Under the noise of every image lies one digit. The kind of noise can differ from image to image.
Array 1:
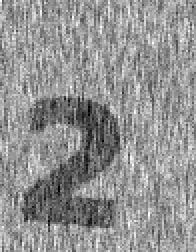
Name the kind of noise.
streaked along the columns
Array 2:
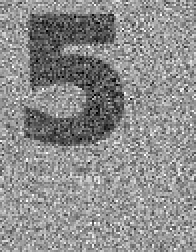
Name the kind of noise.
low rank plus noise
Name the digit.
5
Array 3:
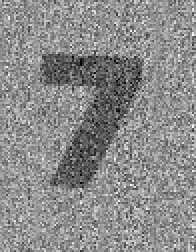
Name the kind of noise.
columns of uneven size
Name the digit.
7
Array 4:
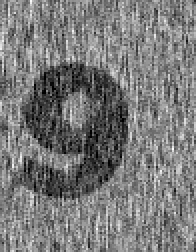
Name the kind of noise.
streaked along the columns
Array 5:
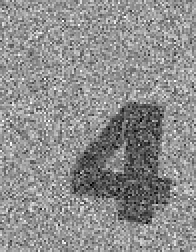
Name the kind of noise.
low rank plus noise
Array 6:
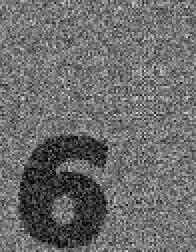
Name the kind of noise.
low rank plus noise
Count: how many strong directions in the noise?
one
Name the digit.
6
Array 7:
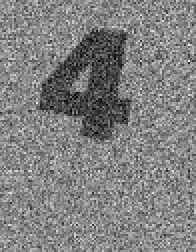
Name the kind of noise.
low rank plus noise
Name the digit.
4
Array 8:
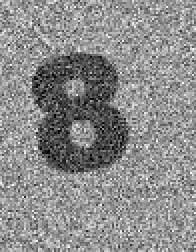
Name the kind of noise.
low rank plus noise
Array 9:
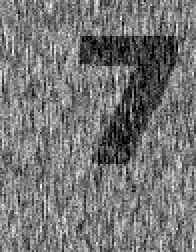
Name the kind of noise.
streaked along the columns
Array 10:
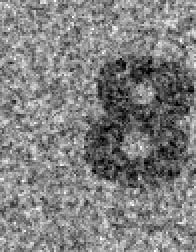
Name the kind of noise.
blotchy
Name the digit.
8
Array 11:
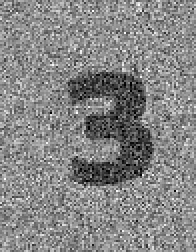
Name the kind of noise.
low rank plus noise
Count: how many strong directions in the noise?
five to eight
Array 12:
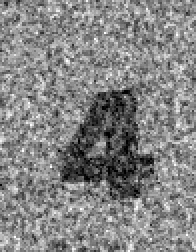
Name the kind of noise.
blotchy
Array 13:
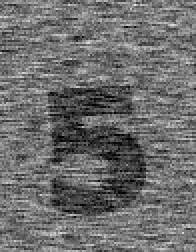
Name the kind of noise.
streaked along the rows
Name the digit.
5
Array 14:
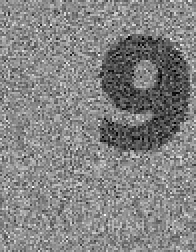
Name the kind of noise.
low rank plus noise
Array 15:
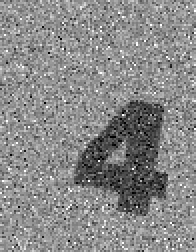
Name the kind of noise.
heavy tails
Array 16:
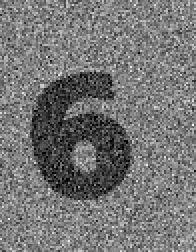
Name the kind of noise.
independent entries
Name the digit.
6
